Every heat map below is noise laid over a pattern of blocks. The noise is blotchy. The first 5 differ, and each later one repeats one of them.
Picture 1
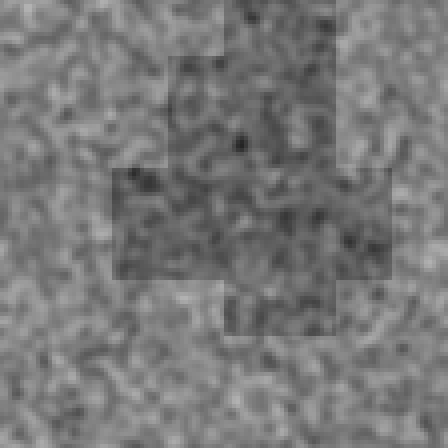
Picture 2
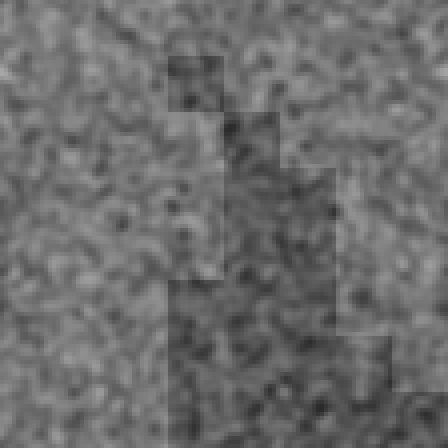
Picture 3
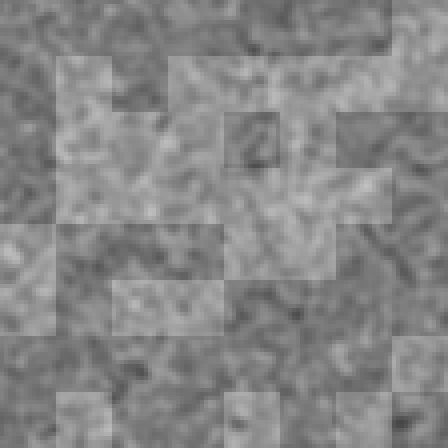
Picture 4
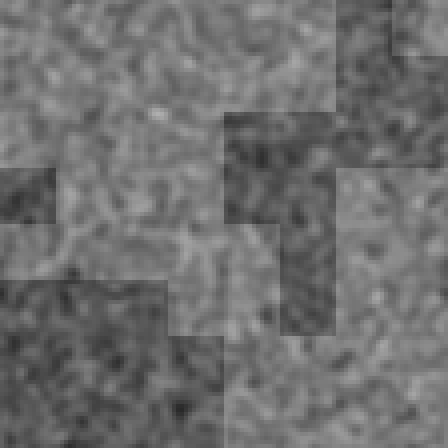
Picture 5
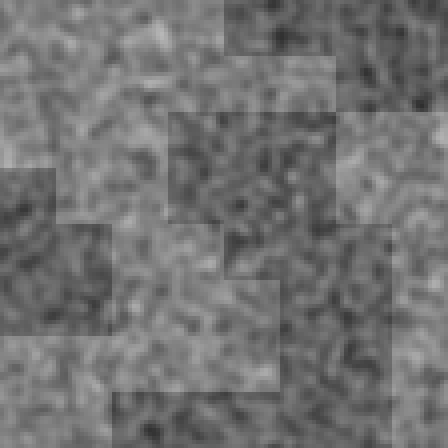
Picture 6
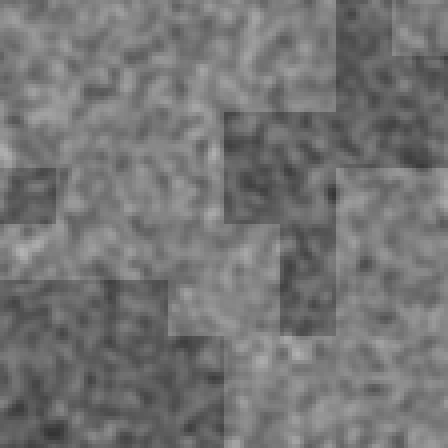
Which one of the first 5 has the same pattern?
4
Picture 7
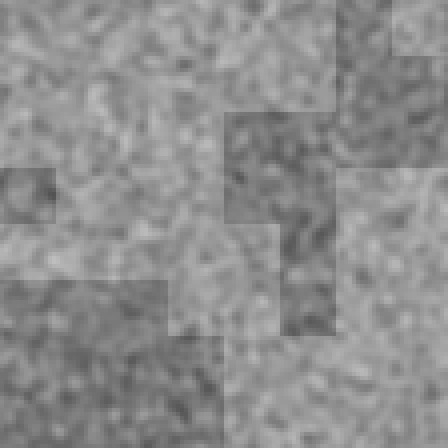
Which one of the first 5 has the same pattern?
4
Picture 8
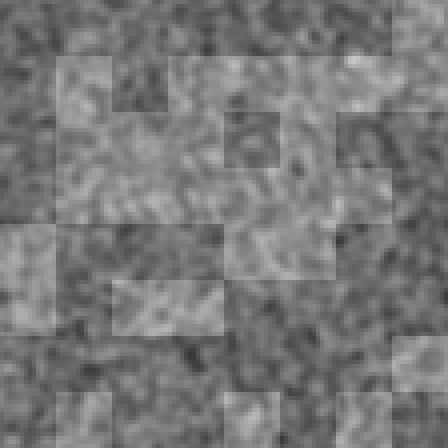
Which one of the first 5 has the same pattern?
3
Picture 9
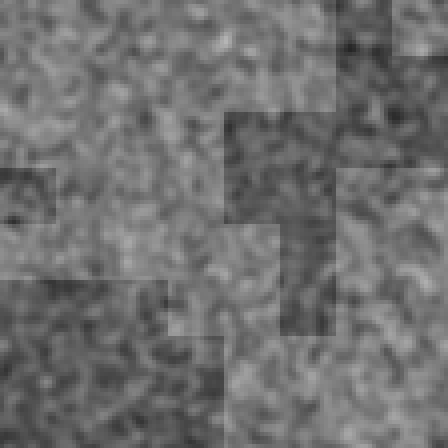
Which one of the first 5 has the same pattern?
4
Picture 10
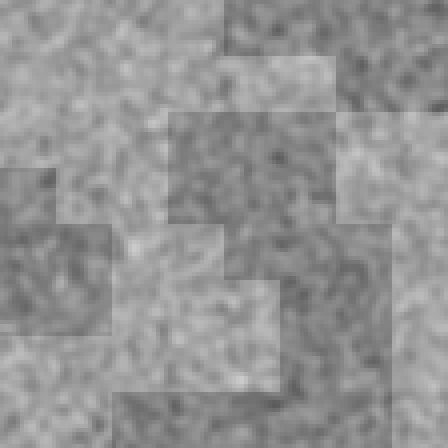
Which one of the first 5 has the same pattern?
5
